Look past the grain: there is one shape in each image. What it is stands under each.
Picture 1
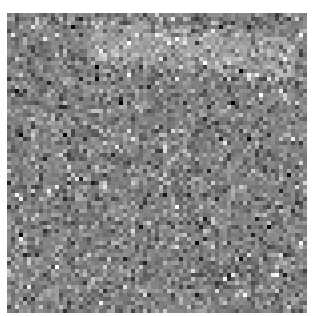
light bar
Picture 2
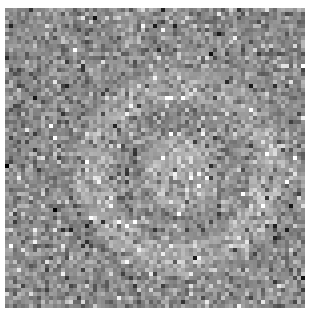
light bullseye
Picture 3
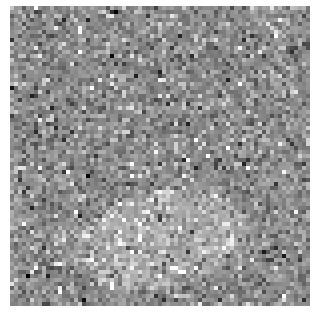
light ellipse
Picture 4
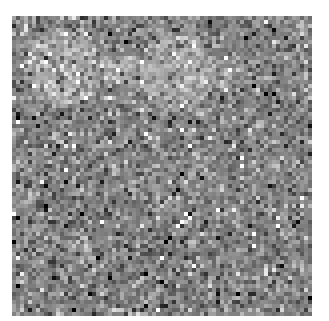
light dumbbell
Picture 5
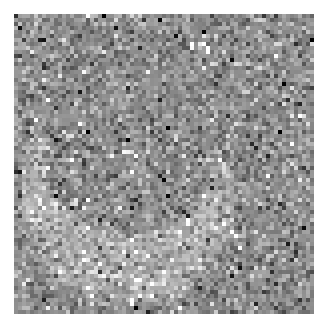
light crescent
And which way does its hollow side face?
up
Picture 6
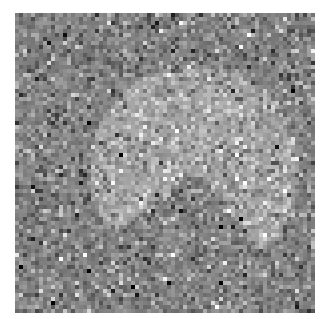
light disc with a wedge cut out
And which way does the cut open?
down
